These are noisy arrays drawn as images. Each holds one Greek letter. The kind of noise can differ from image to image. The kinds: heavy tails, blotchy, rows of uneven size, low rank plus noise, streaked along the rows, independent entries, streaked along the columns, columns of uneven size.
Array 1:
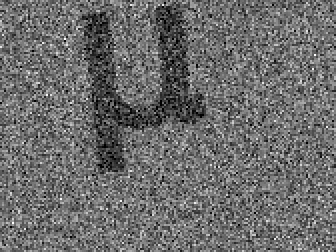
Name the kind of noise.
independent entries
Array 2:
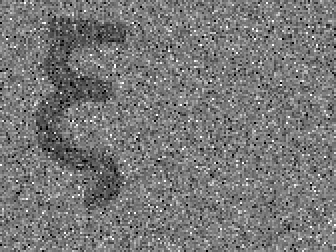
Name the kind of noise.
heavy tails
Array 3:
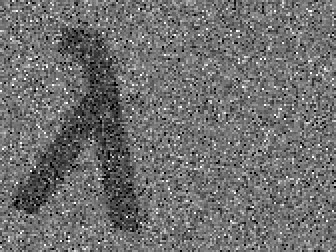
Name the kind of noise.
heavy tails
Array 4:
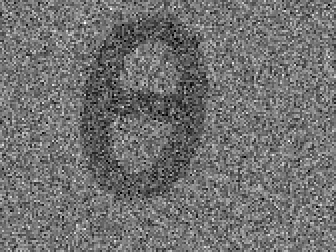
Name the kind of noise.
independent entries
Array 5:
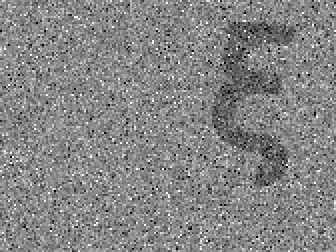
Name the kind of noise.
heavy tails
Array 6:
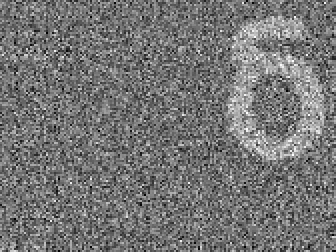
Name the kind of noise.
low rank plus noise
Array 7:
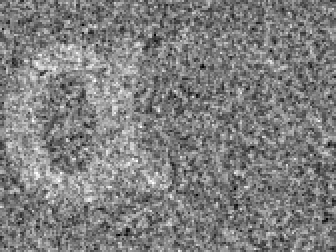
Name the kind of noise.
blotchy
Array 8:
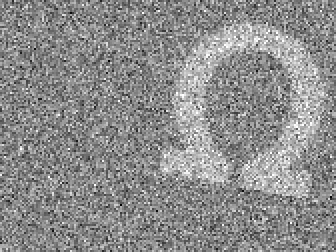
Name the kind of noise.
independent entries
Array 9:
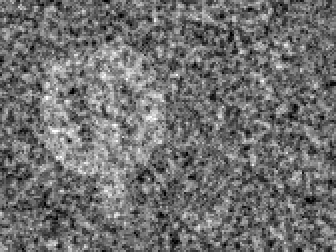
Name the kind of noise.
blotchy
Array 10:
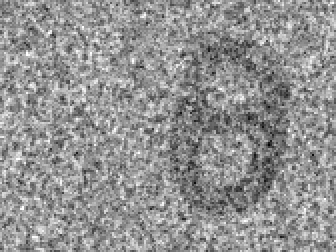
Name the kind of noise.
blotchy
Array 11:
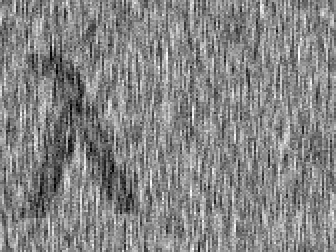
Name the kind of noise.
streaked along the columns
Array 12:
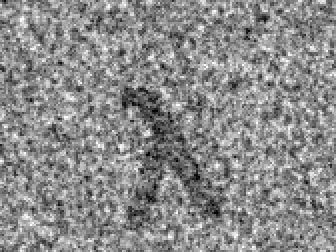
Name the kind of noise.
blotchy
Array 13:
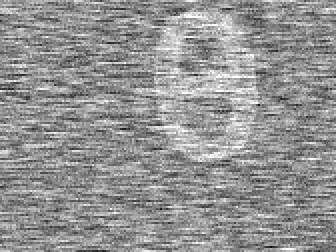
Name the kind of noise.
streaked along the rows
